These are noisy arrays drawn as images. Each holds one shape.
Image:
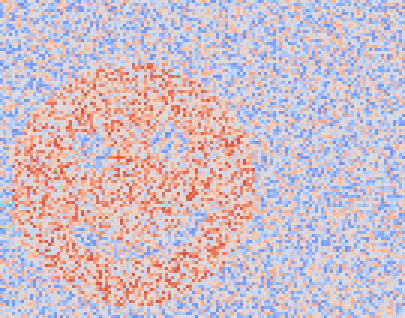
smiling face
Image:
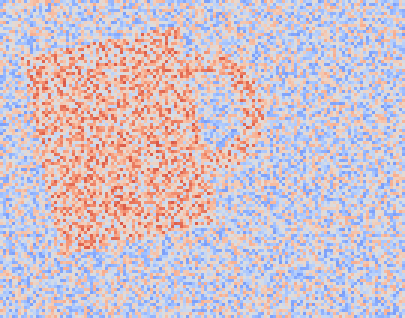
cup
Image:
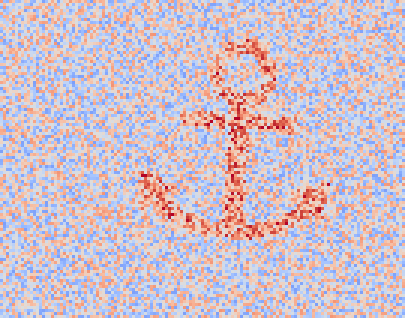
anchor
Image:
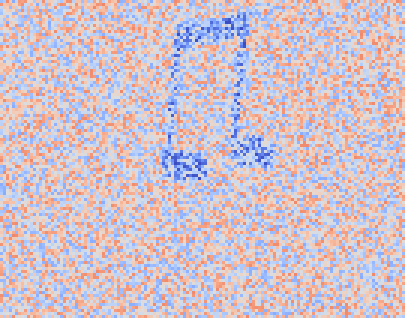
pair of musical notes
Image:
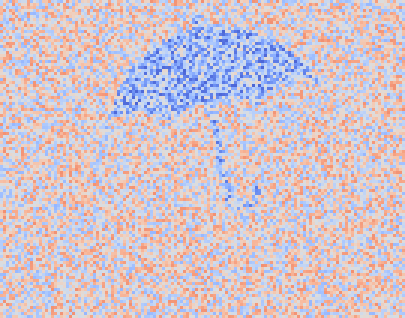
umbrella
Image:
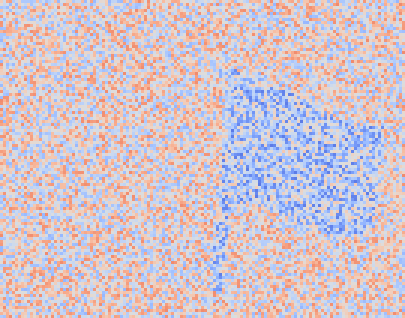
flag
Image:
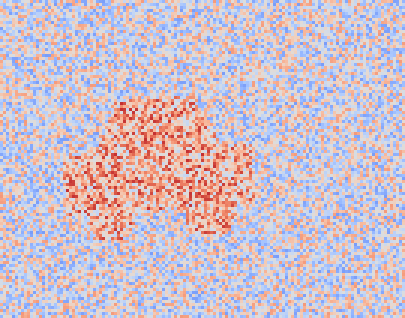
car
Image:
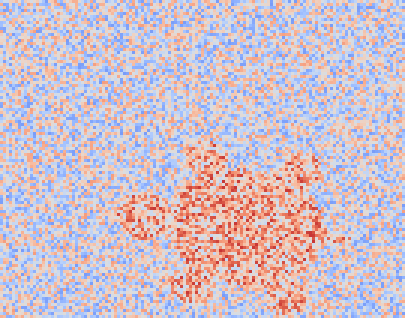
turtle
